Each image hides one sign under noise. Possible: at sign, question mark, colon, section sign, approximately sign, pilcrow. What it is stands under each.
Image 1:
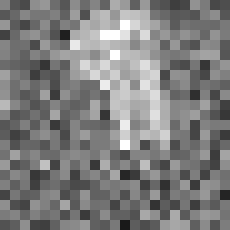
pilcrow
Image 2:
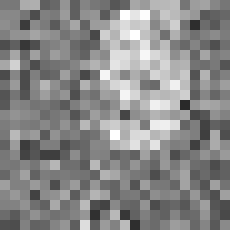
section sign
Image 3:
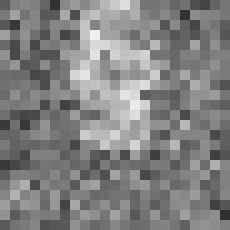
section sign
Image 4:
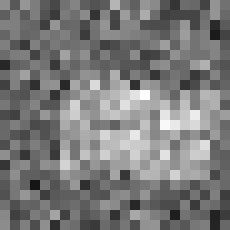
approximately sign
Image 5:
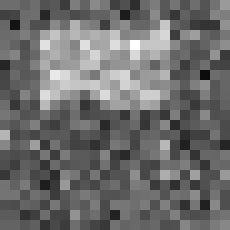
approximately sign
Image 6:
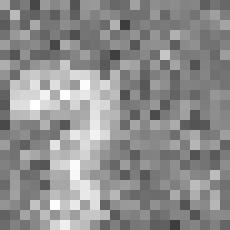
question mark
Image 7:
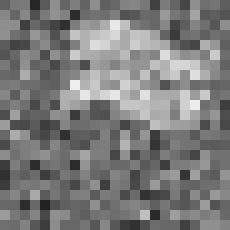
approximately sign
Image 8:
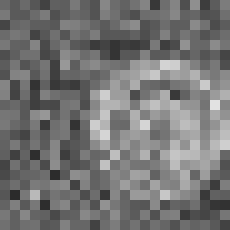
at sign
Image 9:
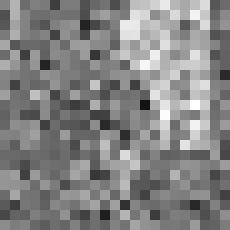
pilcrow
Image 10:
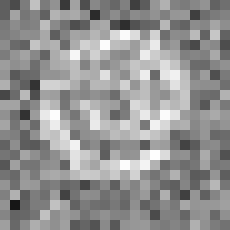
at sign
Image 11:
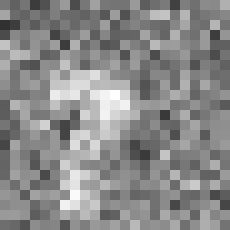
question mark
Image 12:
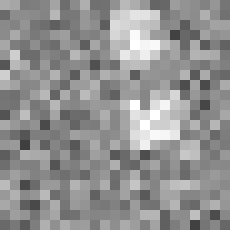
colon
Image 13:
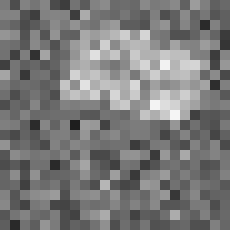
approximately sign
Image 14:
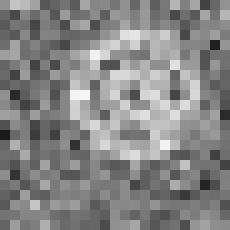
at sign
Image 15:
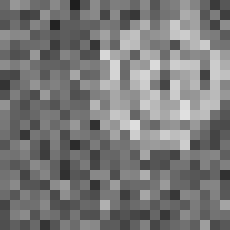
at sign
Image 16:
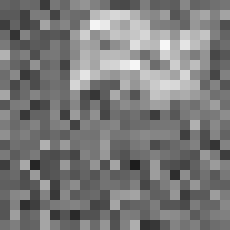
approximately sign
